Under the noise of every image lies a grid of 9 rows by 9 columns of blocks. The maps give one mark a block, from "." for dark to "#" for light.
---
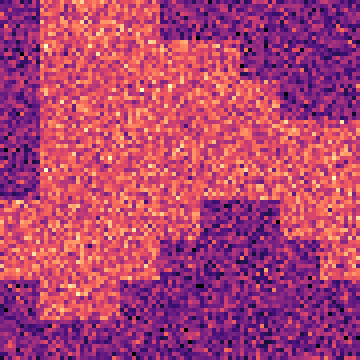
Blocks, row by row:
. # # # . . . . .
. # # # # # . . .
. # # # # # # . .
. # # # # # # # #
. # # # # # # # #
# # # # # . . # #
# # # # . . . . #
. # # . . . . . .
. . . . . . . . .
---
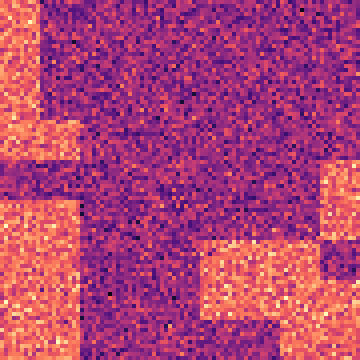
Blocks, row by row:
# . . . . . . . .
# . . . . . . . .
# . . . . . . . .
# # . . . . . . .
. . . . . . . . #
# # . . . . . . #
# # . . . # # # .
# # . . . # # # #
# # . . . . . # #
